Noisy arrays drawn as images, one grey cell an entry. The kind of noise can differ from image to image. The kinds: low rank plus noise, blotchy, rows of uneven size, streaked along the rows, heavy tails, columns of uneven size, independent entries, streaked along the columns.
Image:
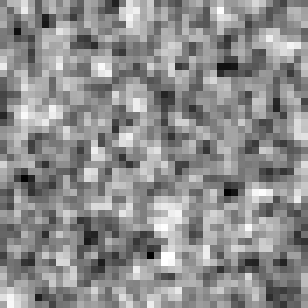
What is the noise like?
blotchy
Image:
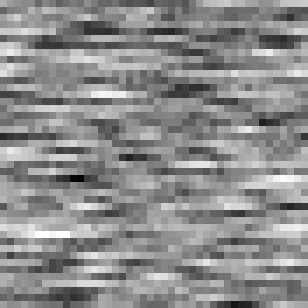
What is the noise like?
streaked along the rows
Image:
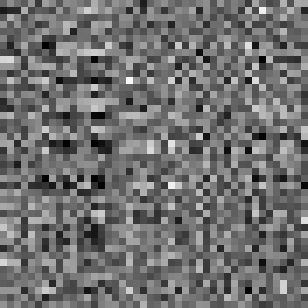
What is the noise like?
low rank plus noise
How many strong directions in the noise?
three or four
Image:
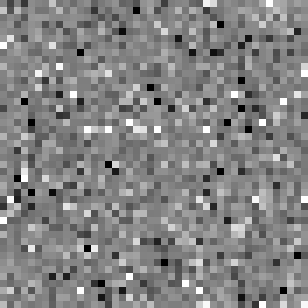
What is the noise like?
heavy tails
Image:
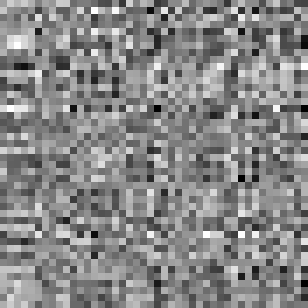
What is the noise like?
low rank plus noise
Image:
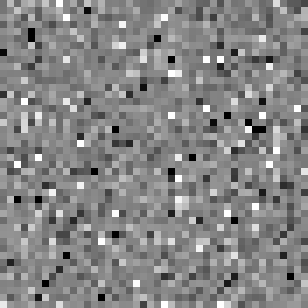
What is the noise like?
heavy tails
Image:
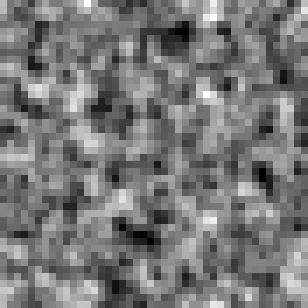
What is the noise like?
blotchy
